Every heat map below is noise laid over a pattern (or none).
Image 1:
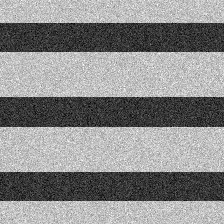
horizontal stripes
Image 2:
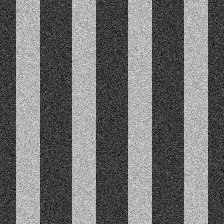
vertical stripes
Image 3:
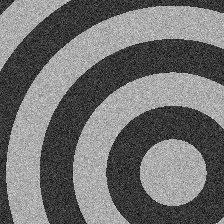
rings round one point
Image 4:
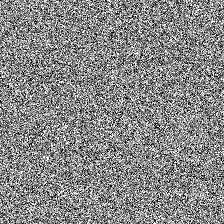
only noise
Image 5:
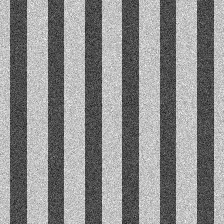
vertical stripes
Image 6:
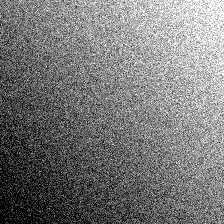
a smooth slope
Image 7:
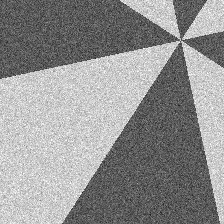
spokes from one point
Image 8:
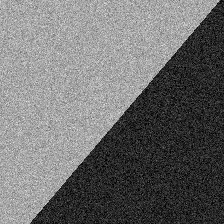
a sharp edge
